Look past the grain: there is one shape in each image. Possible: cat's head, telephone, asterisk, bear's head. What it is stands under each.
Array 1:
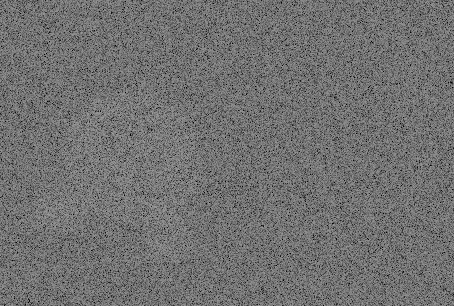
bear's head
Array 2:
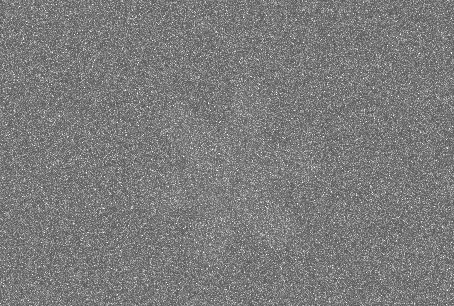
asterisk
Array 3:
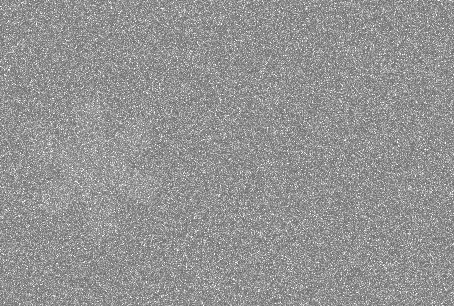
asterisk
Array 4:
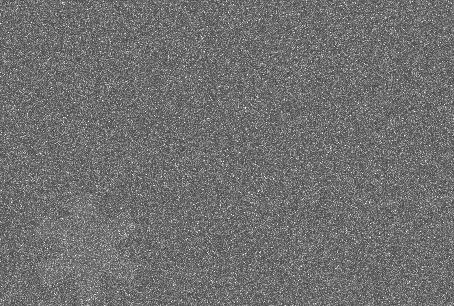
asterisk
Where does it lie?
bottom left
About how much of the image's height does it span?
a third
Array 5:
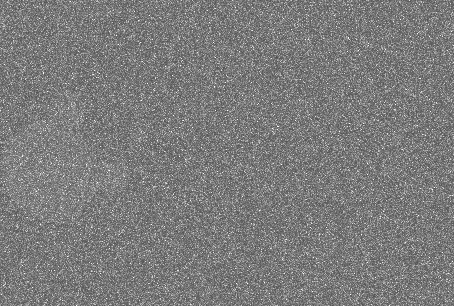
bear's head
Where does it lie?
middle left
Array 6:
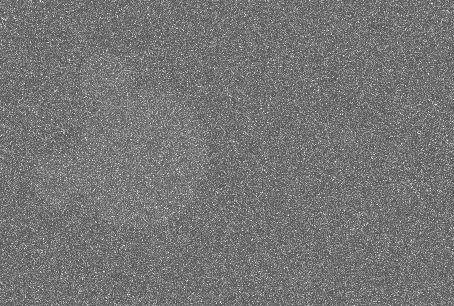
bear's head
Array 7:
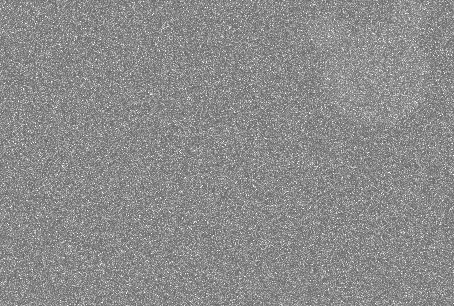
bear's head
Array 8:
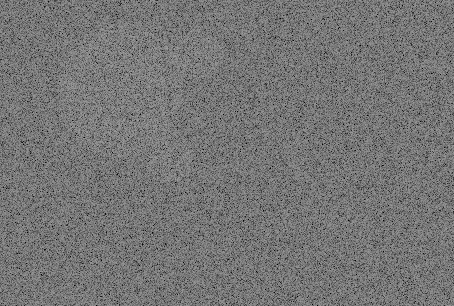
bear's head
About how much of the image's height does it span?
half
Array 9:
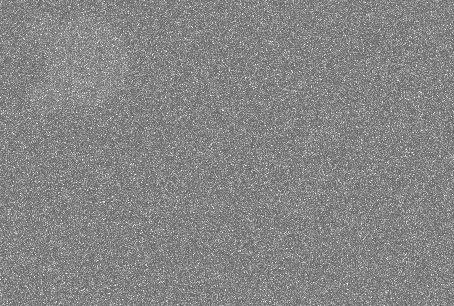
bear's head
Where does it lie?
top left
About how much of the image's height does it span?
a third
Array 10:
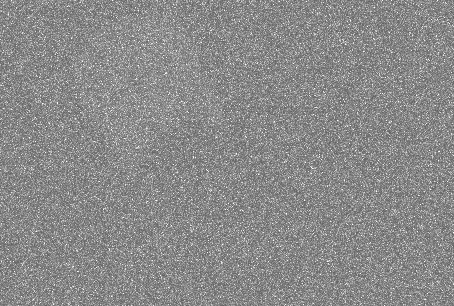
cat's head
